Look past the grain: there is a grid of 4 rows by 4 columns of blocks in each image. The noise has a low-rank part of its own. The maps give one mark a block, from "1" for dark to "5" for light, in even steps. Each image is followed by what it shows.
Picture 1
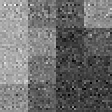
5 3 2 4
5 4 1 2
5 3 1 1
4 2 1 1
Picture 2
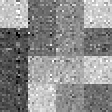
5 2 3 5
1 2 3 2
1 4 4 5
1 5 3 2
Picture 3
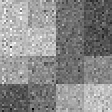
5 4 2 1
5 5 2 1
4 3 2 3
1 2 4 5
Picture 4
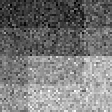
1 1 1 2
2 2 2 3
3 4 4 5
4 5 5 5
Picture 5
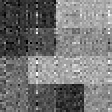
1 1 5 5
1 2 4 4
3 5 5 5
3 2 1 4
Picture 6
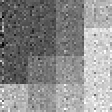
1 1 2 4
1 1 2 5
1 2 3 5
4 3 4 5
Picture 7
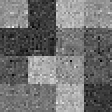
4 1 5 4
1 1 3 2
2 5 4 2
3 3 5 1
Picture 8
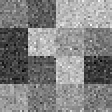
3 2 5 5
1 5 4 3
1 2 5 1
4 3 4 3
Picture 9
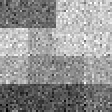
2 2 5 5
5 4 5 5
4 3 3 4
1 1 1 2
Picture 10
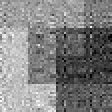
4 4 4 3
5 3 2 1
5 3 1 1
5 5 2 2
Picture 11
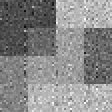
1 1 5 5
1 2 4 2
3 4 4 2
3 5 5 5
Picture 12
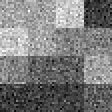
4 4 5 1
5 4 3 3
3 2 2 4
1 1 1 2
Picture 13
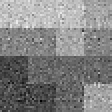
5 5 5 4
3 3 4 3
1 2 2 2
1 1 2 4
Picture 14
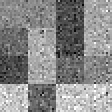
3 3 1 4
2 4 1 4
1 4 2 3
5 2 5 5
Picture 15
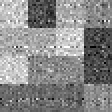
5 1 4 3
4 4 5 1
5 3 3 1
2 2 2 3
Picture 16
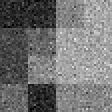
1 1 4 5
2 3 5 5
2 4 5 5
3 1 4 4
